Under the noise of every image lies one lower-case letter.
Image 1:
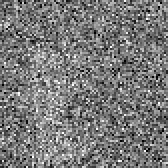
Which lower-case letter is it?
f
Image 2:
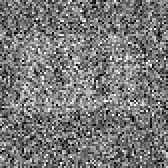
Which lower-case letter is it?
m
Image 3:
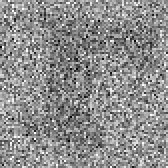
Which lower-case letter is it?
r
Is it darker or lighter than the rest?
darker
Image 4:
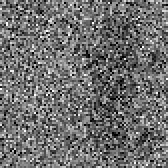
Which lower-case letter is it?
t
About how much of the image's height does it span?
nearly all
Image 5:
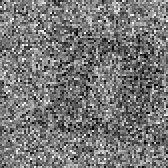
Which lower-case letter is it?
n
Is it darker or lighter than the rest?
darker
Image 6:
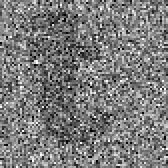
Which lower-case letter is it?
t
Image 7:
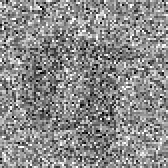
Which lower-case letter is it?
q
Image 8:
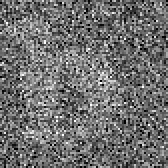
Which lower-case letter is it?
b
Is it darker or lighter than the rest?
lighter
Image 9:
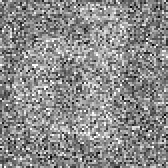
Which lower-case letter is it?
d
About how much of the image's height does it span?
nearly all
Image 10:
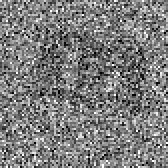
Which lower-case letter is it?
m
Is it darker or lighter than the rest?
darker
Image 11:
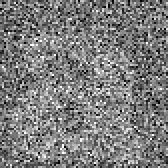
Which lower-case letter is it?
a
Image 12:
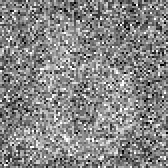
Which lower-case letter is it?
b
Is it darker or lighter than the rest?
lighter
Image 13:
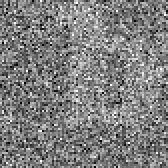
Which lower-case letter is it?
b
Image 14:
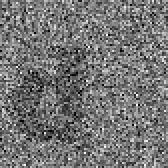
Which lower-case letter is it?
d
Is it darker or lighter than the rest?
darker
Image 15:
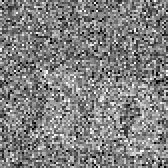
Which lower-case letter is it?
m
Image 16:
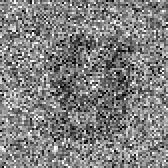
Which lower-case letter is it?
g
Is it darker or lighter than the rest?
darker
